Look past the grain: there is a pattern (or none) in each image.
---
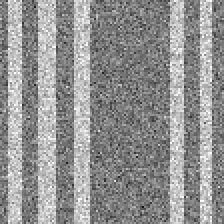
bands of columns
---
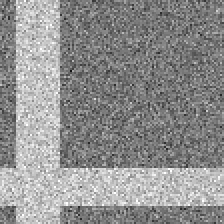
bands of rows crossing bands of columns
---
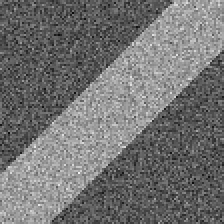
a diagonal band
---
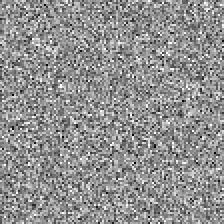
only noise
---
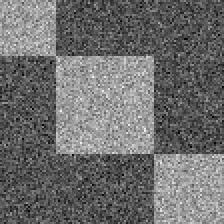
blocks along the diagonal
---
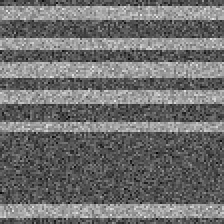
bands of rows
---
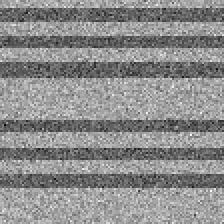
bands of rows
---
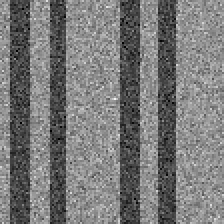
bands of columns
